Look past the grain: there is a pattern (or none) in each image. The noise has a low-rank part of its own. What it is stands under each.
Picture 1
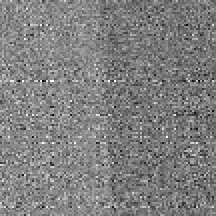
a sharp edge
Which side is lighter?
left
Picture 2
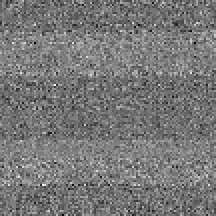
horizontal stripes
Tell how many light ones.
2
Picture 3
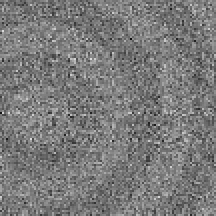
rings round one point
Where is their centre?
middle left
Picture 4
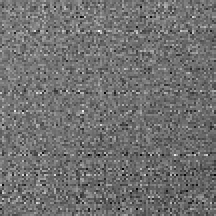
a smooth slope
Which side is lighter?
top left
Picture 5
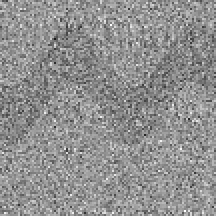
a wavy band
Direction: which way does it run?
left to right
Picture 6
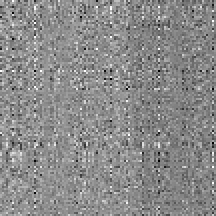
a sharp edge
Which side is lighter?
left
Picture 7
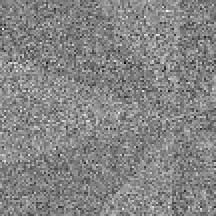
spokes from one point
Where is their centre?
middle right
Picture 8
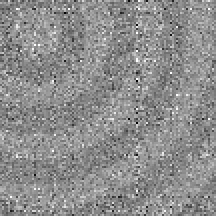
rings round one point
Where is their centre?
top left
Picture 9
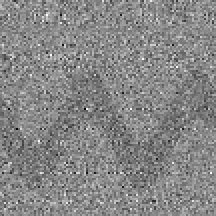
a wavy band
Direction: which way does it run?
left to right
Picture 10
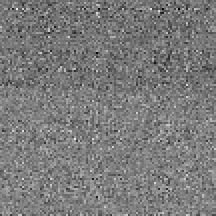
a sharp edge
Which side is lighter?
bottom
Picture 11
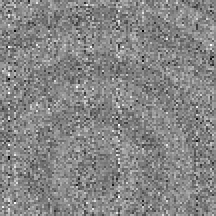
rings round one point
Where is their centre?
bottom middle
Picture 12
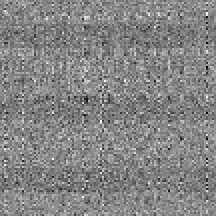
horizontal stripes
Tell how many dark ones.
3
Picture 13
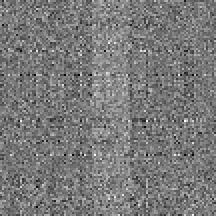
one vertical stripe
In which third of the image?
middle
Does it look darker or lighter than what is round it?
lighter
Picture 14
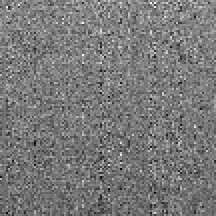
a smooth slope
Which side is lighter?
top
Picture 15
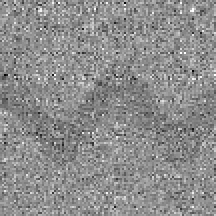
a wavy band
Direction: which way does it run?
left to right
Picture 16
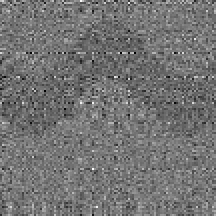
a wavy band
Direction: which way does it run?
left to right
